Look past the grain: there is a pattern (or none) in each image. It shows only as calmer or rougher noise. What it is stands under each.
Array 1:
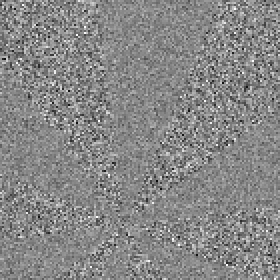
spokes from one point
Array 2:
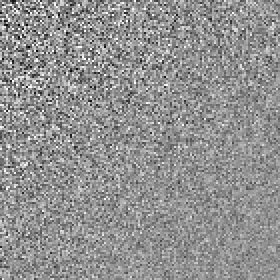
a smooth slope
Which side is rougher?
top left
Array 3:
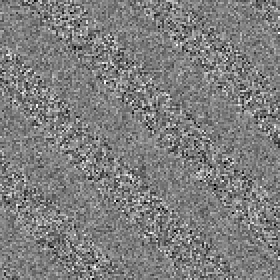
diagonal stripes
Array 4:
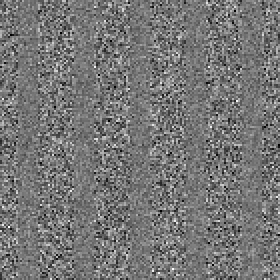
vertical stripes
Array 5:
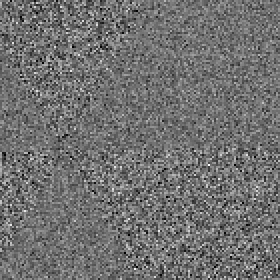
spokes from one point
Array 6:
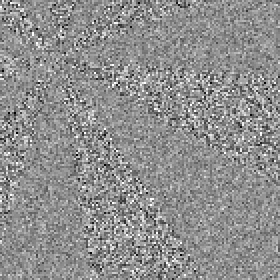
spokes from one point
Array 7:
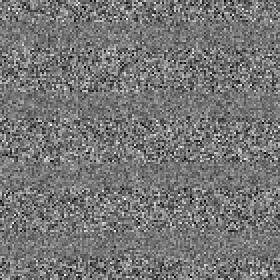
horizontal stripes
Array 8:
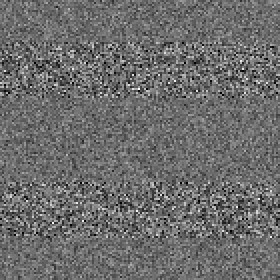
horizontal stripes
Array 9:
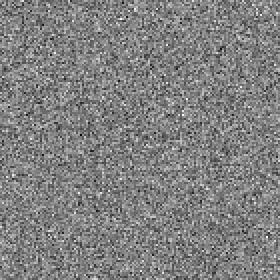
only noise
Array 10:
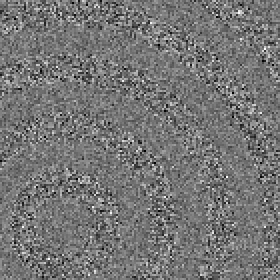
rings round one point
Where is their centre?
bottom left
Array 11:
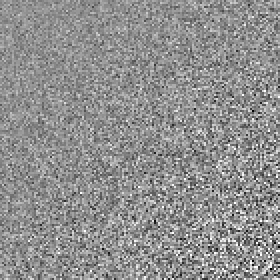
a smooth slope
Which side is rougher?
bottom right
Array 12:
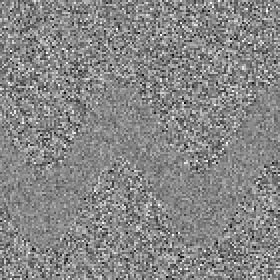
a wavy band
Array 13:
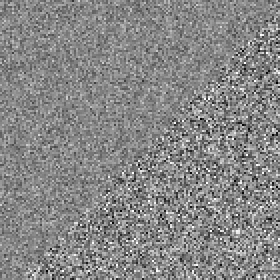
a sharp edge
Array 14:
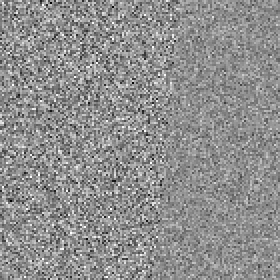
a sharp edge
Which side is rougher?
left
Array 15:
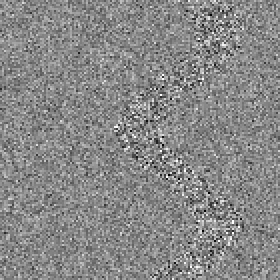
a wavy band
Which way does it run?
top to bottom
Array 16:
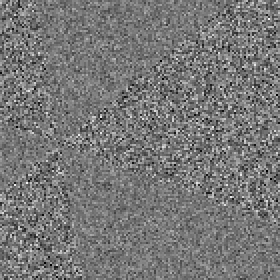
spokes from one point
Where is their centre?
middle left
